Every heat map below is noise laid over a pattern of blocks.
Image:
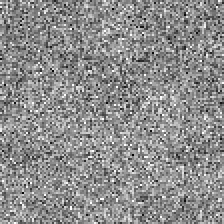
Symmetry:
left and right mirror each other
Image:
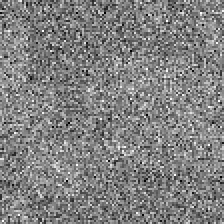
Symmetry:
no symmetry
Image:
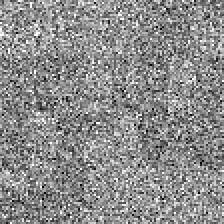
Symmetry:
the same after a half turn
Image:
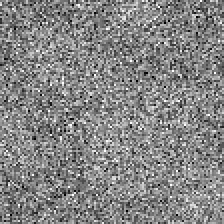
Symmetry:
mirrored about the diagonal from the top left
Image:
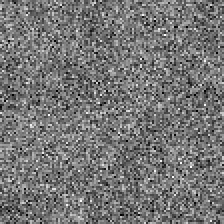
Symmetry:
mirrored about the diagonal from the top left
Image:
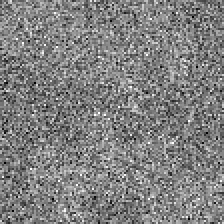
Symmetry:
the same after a half turn
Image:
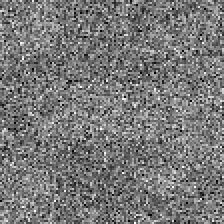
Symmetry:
top and bottom mirror each other
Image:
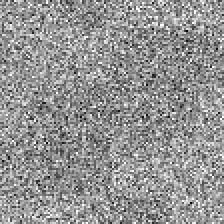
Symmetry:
the same after a half turn
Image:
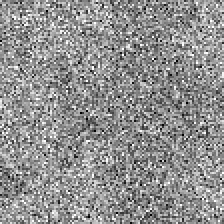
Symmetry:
top and bottom mirror each other
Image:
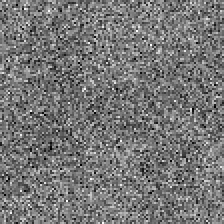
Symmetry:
the same after a half turn
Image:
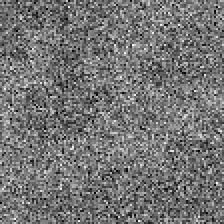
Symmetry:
no symmetry
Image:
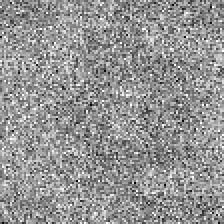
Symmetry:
top and bottom mirror each other
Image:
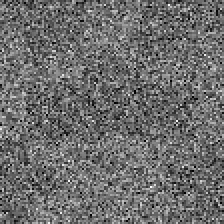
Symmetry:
left and right mirror each other
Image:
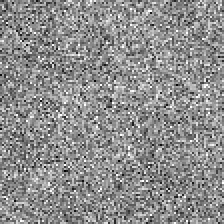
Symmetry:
mirrored about the diagonal from the bottom left
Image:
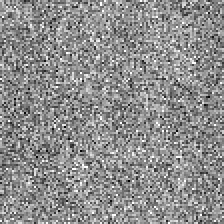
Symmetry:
top and bottom mirror each other
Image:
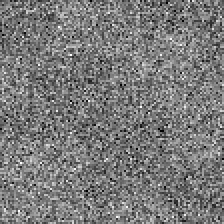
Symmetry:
mirrored about the diagonal from the bottom left
